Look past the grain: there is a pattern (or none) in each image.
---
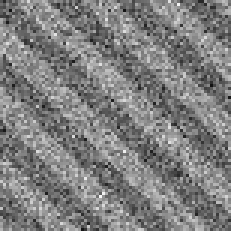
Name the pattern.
diagonal stripes
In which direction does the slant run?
top left to bottom right
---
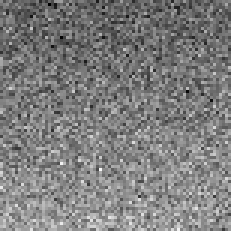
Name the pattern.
a smooth slope
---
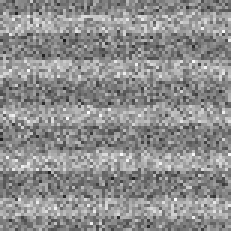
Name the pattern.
horizontal stripes
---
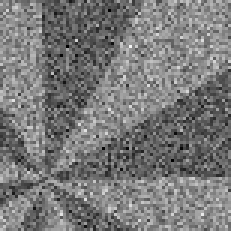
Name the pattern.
spokes from one point
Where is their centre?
bottom left
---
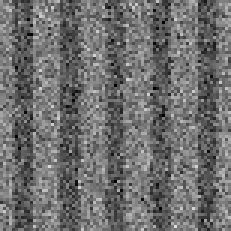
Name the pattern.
vertical stripes
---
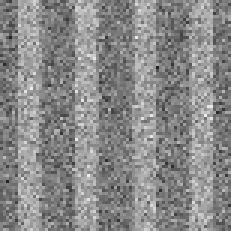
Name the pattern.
vertical stripes
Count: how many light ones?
4
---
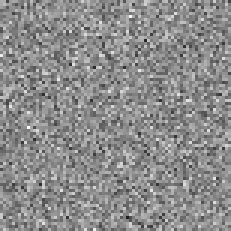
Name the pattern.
only noise
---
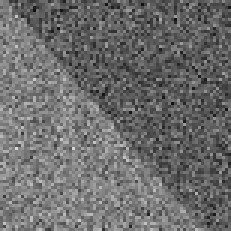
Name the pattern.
a sharp edge
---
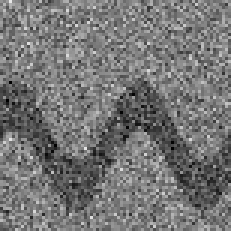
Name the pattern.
a wavy band
